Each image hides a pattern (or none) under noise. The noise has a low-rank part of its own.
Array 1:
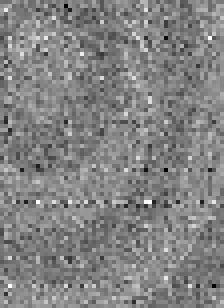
rings round one point
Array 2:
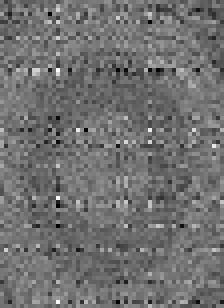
rings round one point
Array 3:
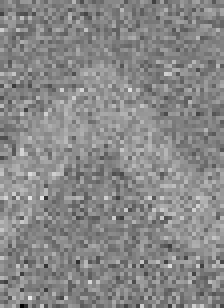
a wavy band
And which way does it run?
left to right
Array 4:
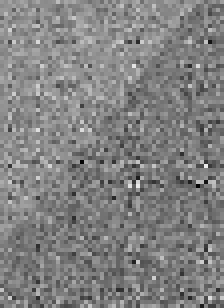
a sharp edge
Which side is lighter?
top left
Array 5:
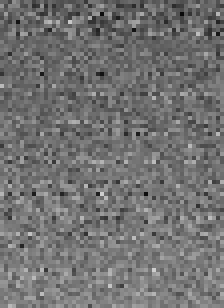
a smooth slope
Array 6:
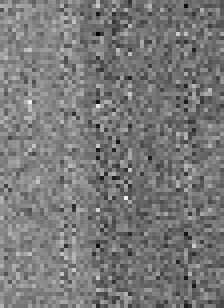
a sharp edge
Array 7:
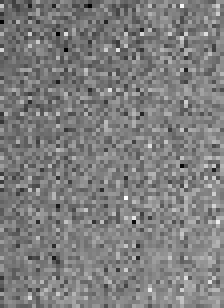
a smooth slope
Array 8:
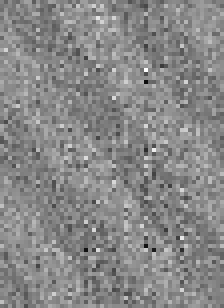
diagonal stripes
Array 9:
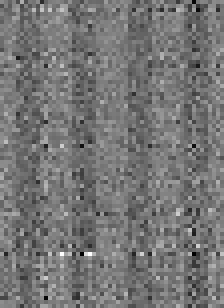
vertical stripes
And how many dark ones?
4
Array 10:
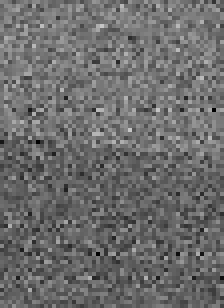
a sharp edge
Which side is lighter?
top
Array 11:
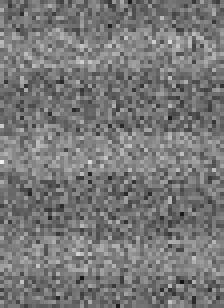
horizontal stripes
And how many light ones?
3
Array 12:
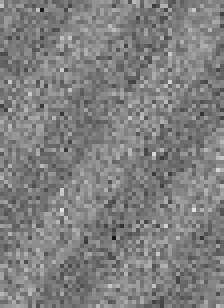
diagonal stripes
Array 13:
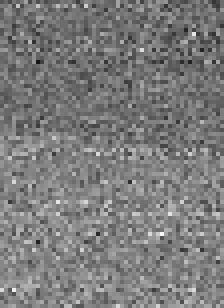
a sharp edge
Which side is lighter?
bottom
